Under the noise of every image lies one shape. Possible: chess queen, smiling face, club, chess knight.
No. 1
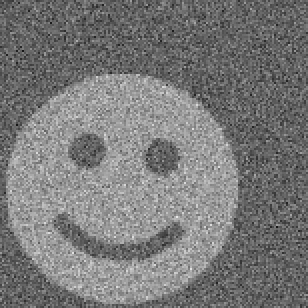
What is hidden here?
light smiling face
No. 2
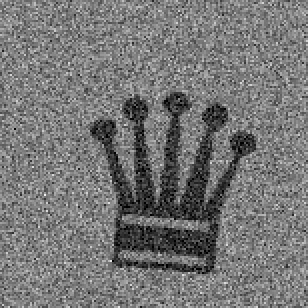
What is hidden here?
dark chess queen
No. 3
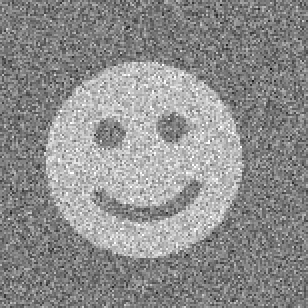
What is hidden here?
light smiling face
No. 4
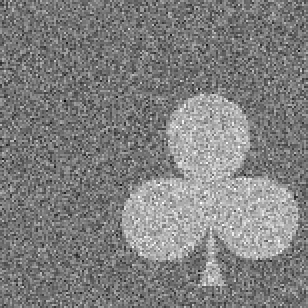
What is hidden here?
light club
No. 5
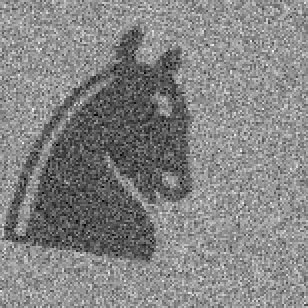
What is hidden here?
dark chess knight
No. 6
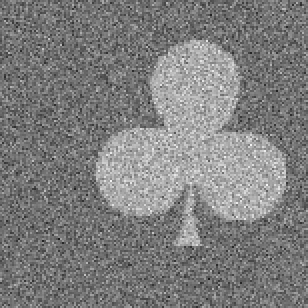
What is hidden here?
light club
